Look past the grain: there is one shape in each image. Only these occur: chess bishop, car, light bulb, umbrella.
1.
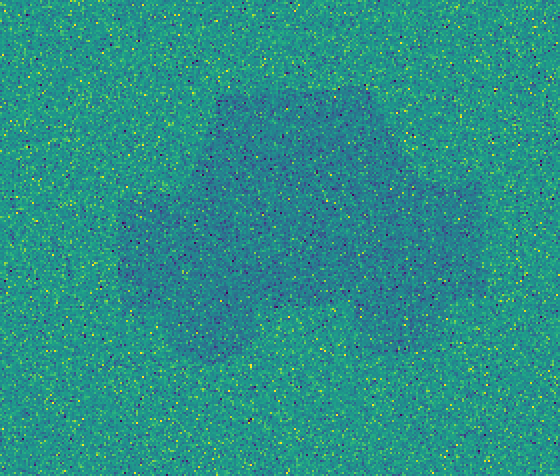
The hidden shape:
car
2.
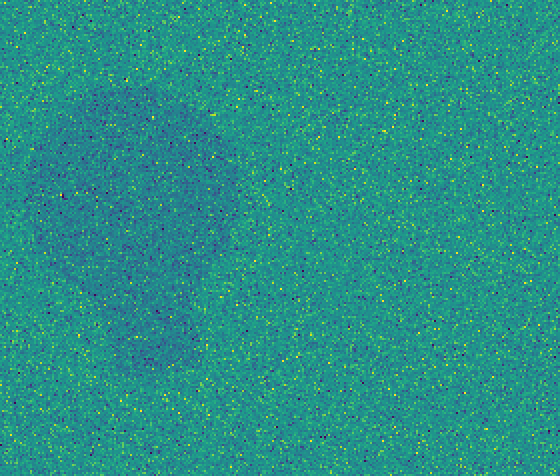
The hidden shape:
light bulb
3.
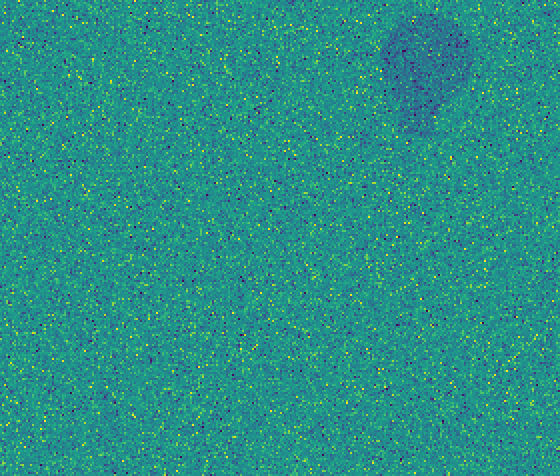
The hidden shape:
light bulb
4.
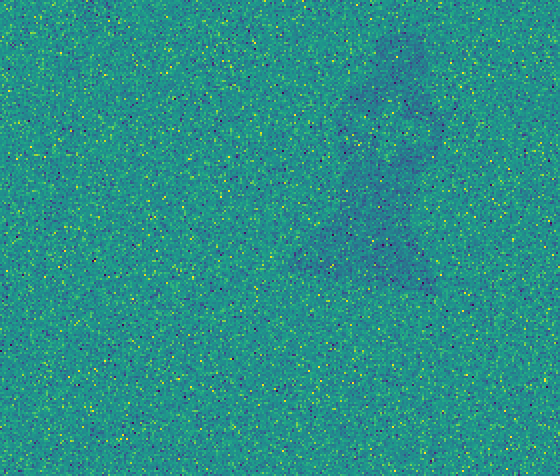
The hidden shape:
chess bishop
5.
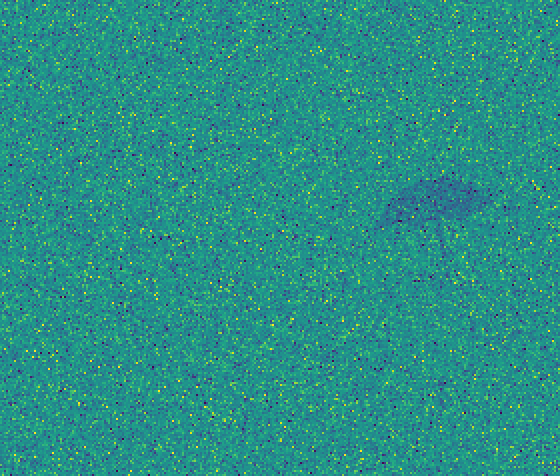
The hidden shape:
umbrella
